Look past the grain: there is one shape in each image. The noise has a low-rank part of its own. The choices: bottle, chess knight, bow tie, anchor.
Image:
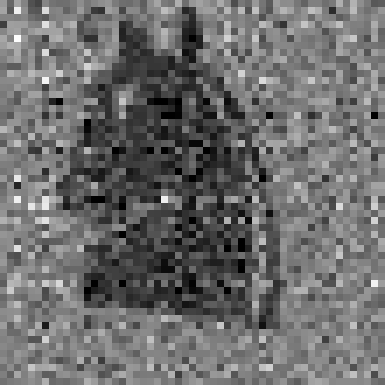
chess knight
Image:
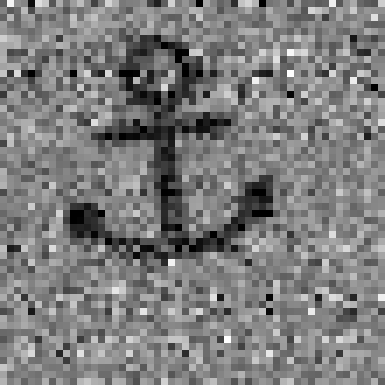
anchor
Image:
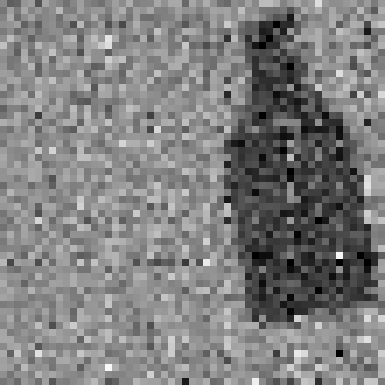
bottle
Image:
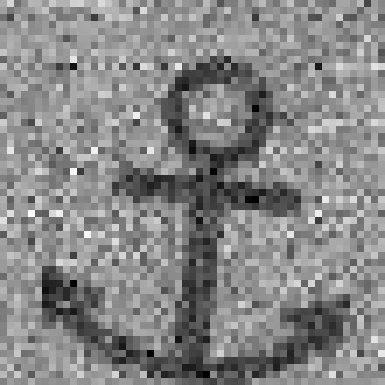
anchor
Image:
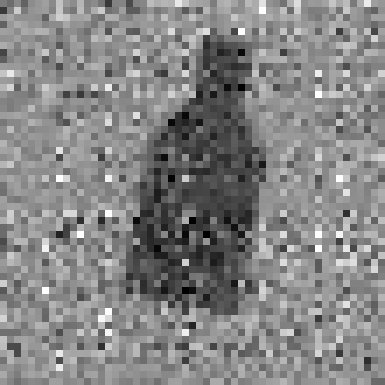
bottle
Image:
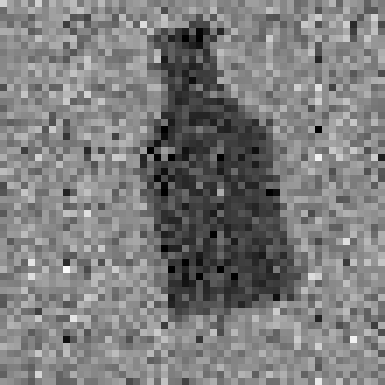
bottle
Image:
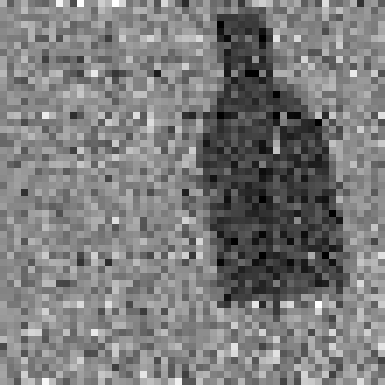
bottle
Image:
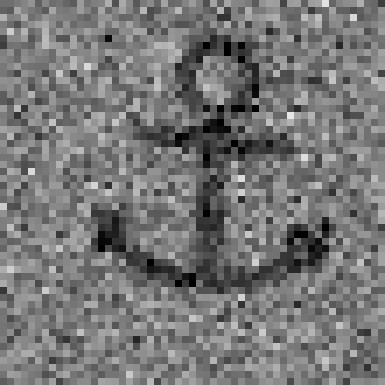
anchor
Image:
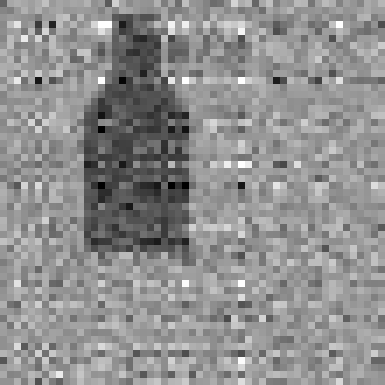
bottle
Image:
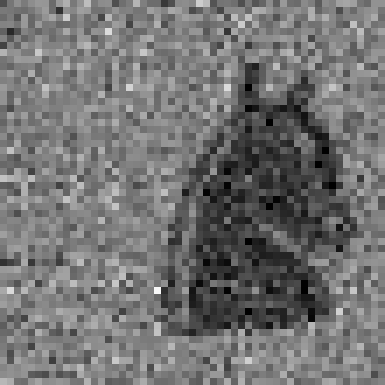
chess knight
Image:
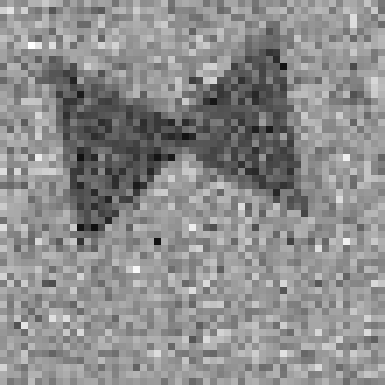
bow tie
